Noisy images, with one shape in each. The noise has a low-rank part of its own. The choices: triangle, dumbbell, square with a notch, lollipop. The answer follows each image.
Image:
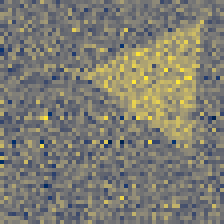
triangle
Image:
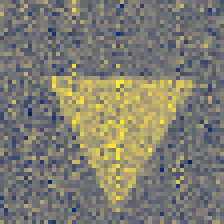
triangle
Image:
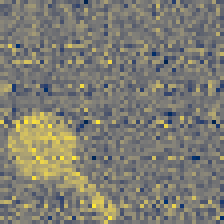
lollipop
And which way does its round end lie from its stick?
up and left
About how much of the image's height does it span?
half
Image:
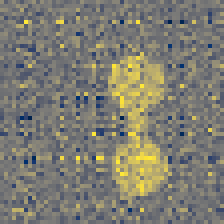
dumbbell
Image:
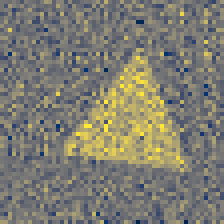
triangle
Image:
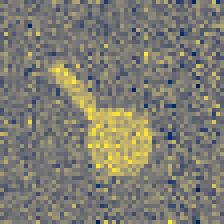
lollipop
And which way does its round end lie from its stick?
down and right
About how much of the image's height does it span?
half
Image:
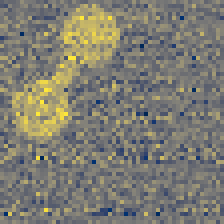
dumbbell
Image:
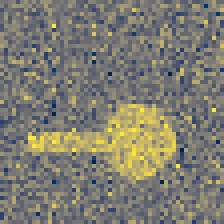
lollipop
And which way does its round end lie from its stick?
right
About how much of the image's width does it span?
two thirds
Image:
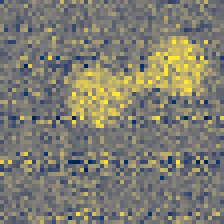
dumbbell
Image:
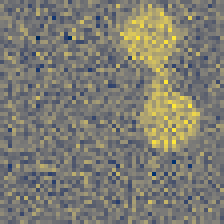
dumbbell
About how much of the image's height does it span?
two thirds
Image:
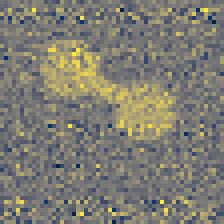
dumbbell
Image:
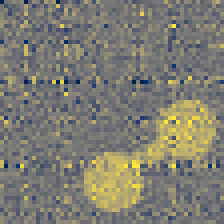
dumbbell
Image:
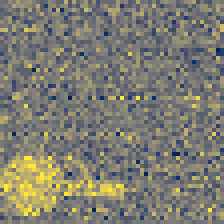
lollipop
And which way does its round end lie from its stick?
left
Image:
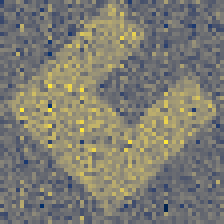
square with a notch
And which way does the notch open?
up and right
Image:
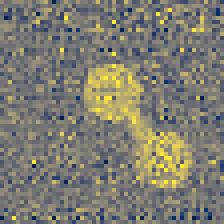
dumbbell
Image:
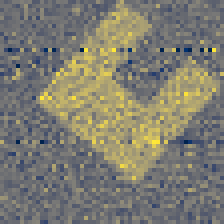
square with a notch
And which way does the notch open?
up and right
